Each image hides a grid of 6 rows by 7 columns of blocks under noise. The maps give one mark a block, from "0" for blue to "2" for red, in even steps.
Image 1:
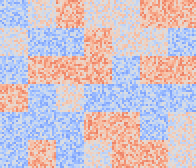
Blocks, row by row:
0 1 2 1 1 2 2
1 0 0 2 1 1 0
0 2 2 2 0 2 2
2 0 1 0 0 0 0
0 0 0 2 2 0 1
0 2 0 1 2 2 1
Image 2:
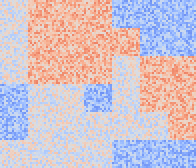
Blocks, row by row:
1 2 2 2 0 0 0
1 2 2 2 2 0 0
1 2 2 2 1 2 2
0 1 1 0 1 2 2
0 1 1 1 1 1 2
1 1 1 1 0 0 0
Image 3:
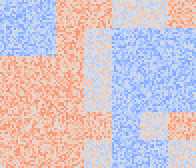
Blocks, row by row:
0 0 2 2 1 1 2
0 0 2 1 0 0 0
2 2 2 1 0 0 0
2 2 2 1 0 0 0
2 2 2 2 0 1 2
2 2 2 1 0 0 1
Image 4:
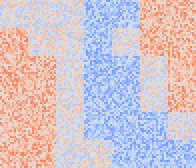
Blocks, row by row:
1 1 1 0 0 2 2
2 1 1 0 1 2 2
2 2 1 0 0 1 2
2 2 1 0 0 1 2
2 2 1 0 0 0 1
2 2 1 1 0 0 0
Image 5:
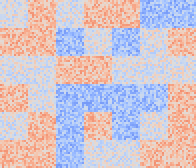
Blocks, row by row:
1 2 1 2 2 0 0
2 2 0 1 0 1 2
1 1 2 2 1 1 1
2 1 0 0 0 0 2
1 2 0 2 0 1 2
2 2 0 1 1 2 2
